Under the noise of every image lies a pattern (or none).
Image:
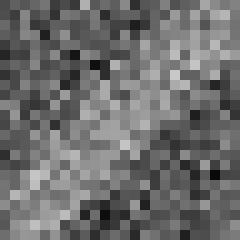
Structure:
a diagonal band
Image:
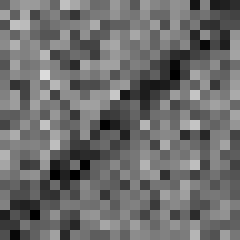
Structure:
a diagonal band
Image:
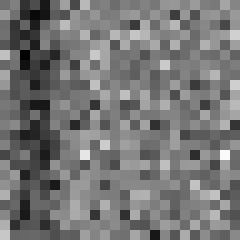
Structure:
one band of columns
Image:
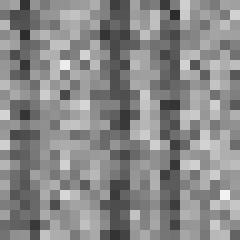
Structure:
bands of columns
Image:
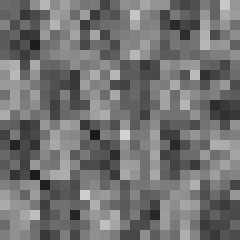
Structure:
a checkerboard
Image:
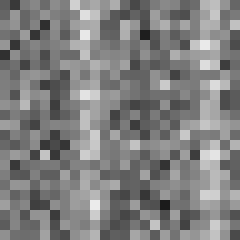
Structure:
bands of columns
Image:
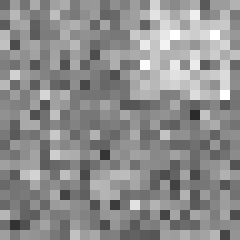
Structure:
one block
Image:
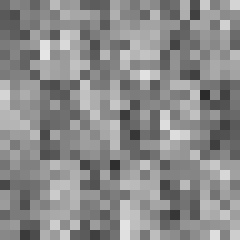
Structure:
a checkerboard
